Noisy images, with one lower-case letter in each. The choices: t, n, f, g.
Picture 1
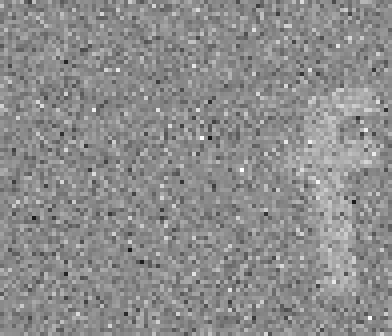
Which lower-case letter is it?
f
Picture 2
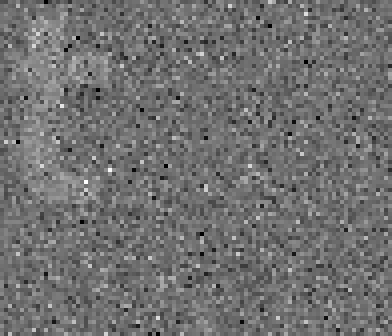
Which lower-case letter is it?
t
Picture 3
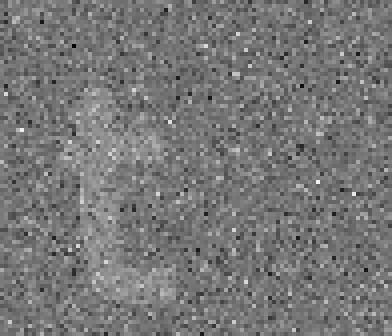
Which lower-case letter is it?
t
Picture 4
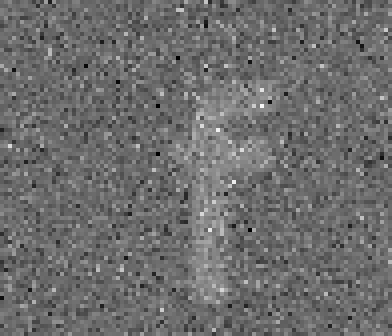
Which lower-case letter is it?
f
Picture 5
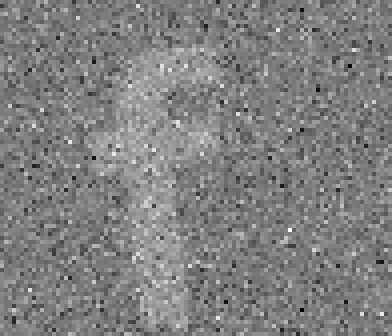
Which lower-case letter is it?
f
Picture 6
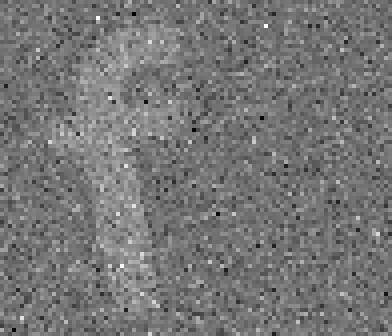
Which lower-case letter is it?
f
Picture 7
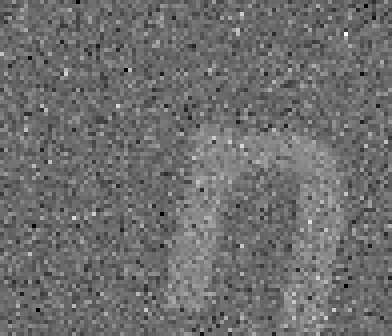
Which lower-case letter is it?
n
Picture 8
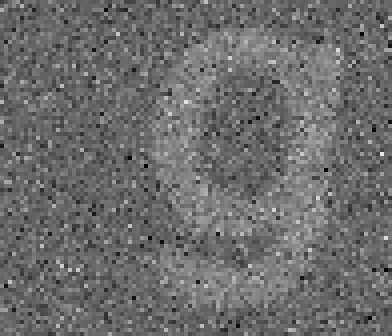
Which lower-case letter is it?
g
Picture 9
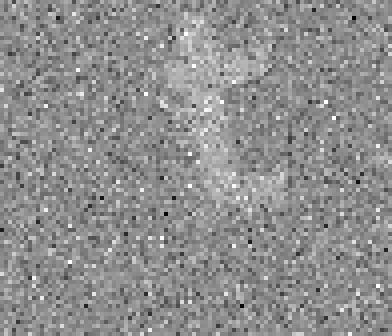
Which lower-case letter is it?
t
